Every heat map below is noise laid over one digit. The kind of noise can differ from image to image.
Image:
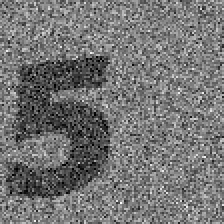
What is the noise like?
independent entries
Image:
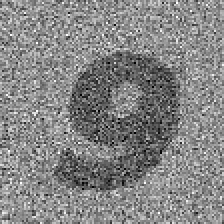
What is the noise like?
low rank plus noise
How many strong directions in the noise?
five to eight
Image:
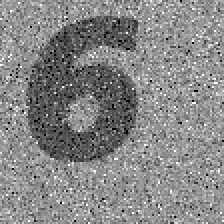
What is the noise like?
heavy tails
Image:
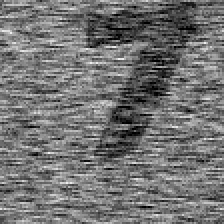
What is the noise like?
streaked along the rows
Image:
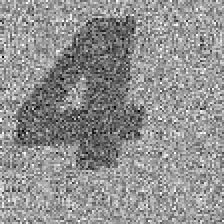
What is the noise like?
low rank plus noise
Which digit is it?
4
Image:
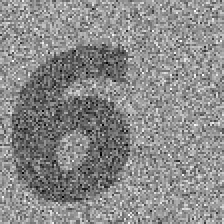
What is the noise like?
independent entries
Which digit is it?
6
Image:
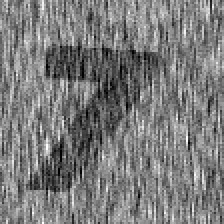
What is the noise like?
streaked along the columns
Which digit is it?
7
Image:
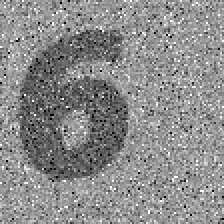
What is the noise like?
heavy tails
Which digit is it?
6
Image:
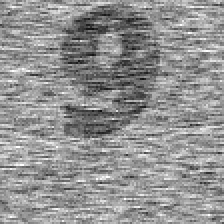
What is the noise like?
streaked along the rows
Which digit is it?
9
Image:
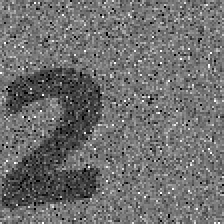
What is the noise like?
heavy tails
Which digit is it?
2
